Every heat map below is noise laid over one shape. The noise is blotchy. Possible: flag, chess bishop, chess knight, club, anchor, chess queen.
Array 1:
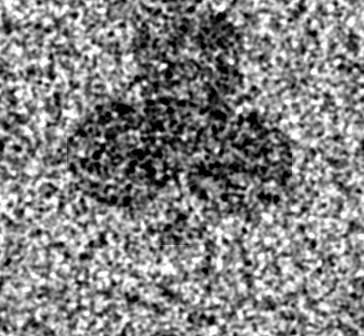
club
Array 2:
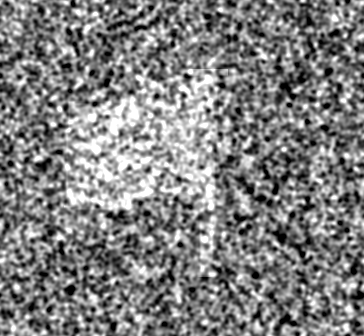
flag
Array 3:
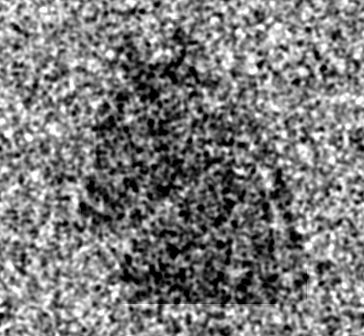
chess knight
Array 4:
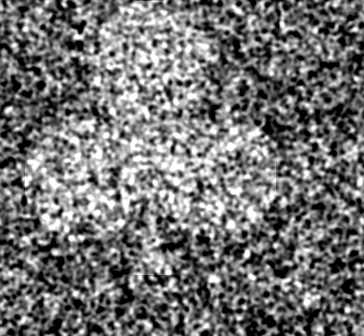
club
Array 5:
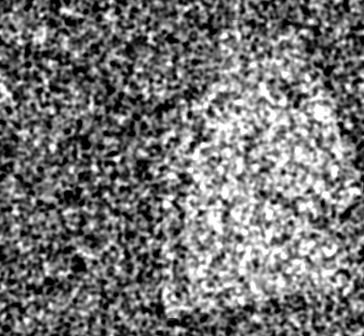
chess knight
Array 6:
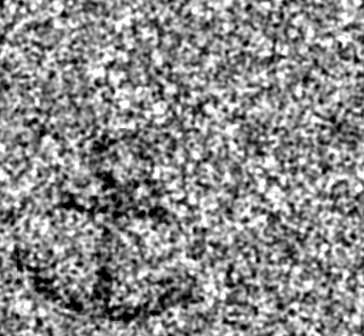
anchor
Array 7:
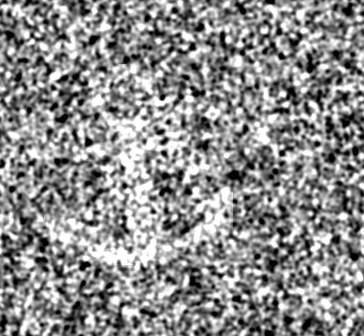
anchor
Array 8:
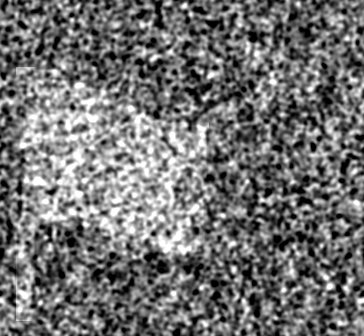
flag
